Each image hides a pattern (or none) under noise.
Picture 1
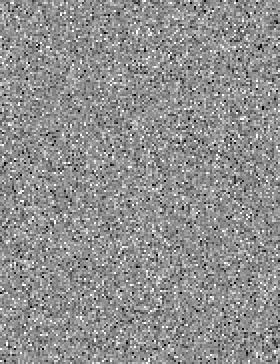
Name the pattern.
only noise
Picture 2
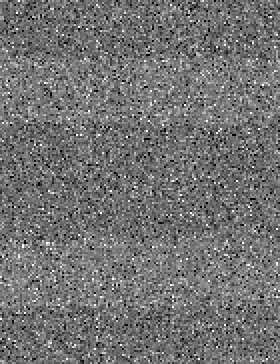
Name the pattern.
horizontal stripes
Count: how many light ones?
2
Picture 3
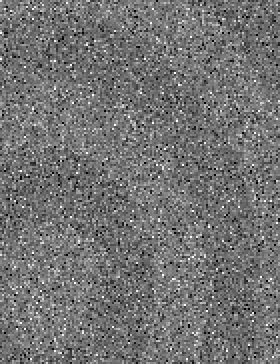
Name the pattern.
rings round one point
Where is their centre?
bottom left
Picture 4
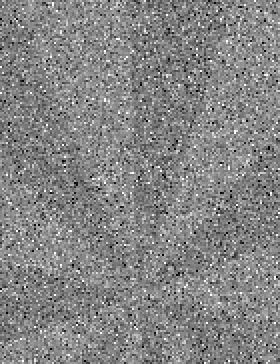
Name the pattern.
spokes from one point
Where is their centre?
bottom middle
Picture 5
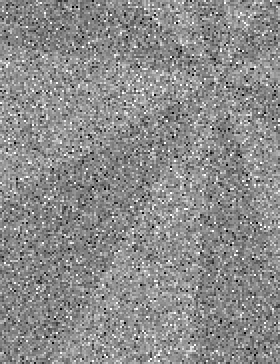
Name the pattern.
spokes from one point
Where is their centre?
top right
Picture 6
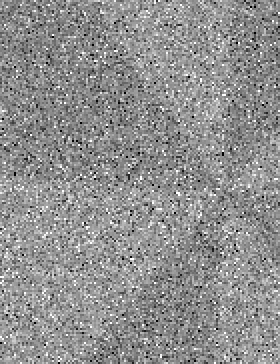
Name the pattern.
spokes from one point
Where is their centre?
middle right
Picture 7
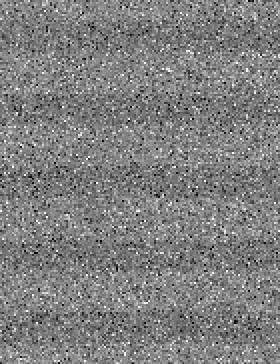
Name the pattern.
horizontal stripes
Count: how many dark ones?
5
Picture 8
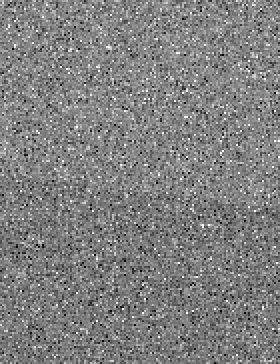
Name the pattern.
a sharp edge
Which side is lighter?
top
